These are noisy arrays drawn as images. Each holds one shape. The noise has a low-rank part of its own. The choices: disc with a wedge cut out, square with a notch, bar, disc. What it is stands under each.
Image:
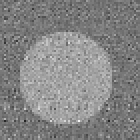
disc
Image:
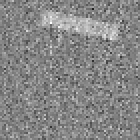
bar
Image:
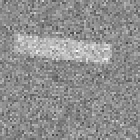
bar
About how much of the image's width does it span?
two thirds
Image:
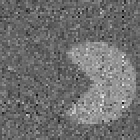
disc with a wedge cut out
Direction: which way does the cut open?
left
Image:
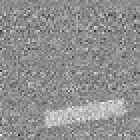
bar
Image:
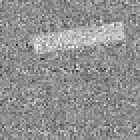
bar
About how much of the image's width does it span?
two thirds
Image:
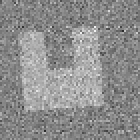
square with a notch
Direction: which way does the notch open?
up
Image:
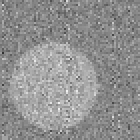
disc
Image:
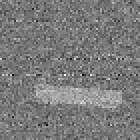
bar
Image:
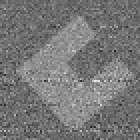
square with a notch
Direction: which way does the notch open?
up and right
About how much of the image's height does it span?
nearly all
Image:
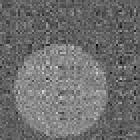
disc
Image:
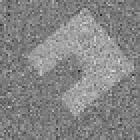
square with a notch
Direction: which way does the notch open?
down and left
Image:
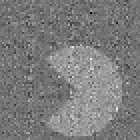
disc with a wedge cut out
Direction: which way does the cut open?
left
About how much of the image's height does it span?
two thirds
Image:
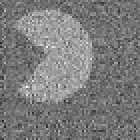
disc with a wedge cut out
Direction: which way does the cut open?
left
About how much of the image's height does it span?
two thirds
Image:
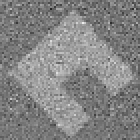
square with a notch
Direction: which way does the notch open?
down and right
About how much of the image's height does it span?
nearly all
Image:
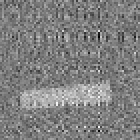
bar
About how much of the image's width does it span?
two thirds
